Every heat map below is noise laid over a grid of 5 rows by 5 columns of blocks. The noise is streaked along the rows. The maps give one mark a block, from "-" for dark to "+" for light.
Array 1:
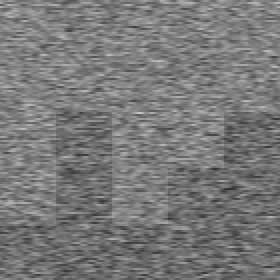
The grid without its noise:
+++++
+++++
+-++-
+-+--
-----
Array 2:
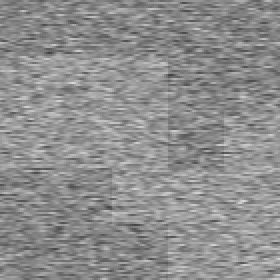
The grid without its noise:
-----
+++--
+++-+
--+++
---++
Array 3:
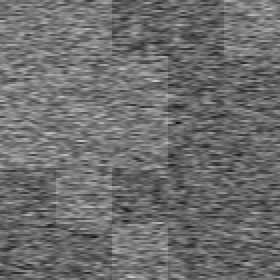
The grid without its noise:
++--+
+++--
+++--
-+---
--+--
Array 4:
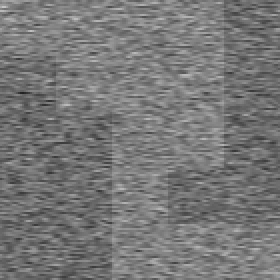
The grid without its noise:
++++-
-+++-
--++-
--+--
--+++
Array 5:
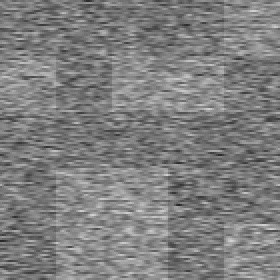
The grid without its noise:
----+
+-++-
-----
-++--
-++-+
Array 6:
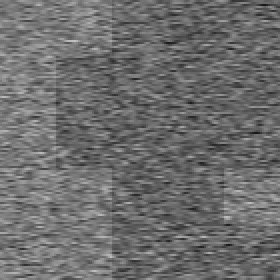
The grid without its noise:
++---
+----
+----
++--+
++---
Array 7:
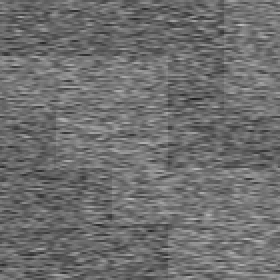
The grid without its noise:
----+
+++-+
-++--
--+++
---++
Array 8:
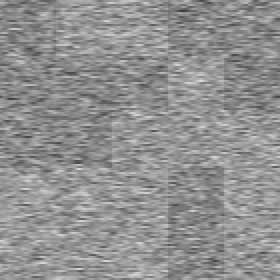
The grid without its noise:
-++--
---+-
--+++
+++-+
+++-+
